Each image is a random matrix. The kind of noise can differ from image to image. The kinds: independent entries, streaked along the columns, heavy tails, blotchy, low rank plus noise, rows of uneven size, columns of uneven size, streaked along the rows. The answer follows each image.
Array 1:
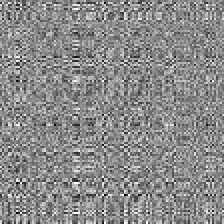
low rank plus noise
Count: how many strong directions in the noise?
two
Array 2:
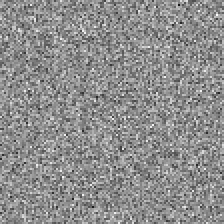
independent entries
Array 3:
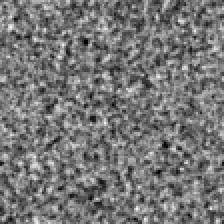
blotchy
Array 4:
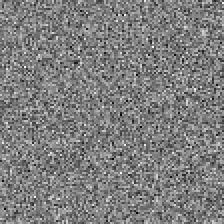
independent entries
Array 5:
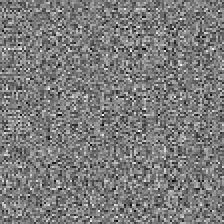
low rank plus noise
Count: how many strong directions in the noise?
five to eight
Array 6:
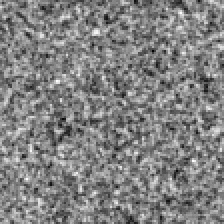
blotchy
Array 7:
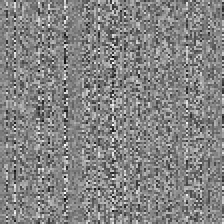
columns of uneven size
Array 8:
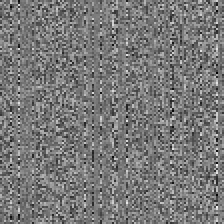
columns of uneven size
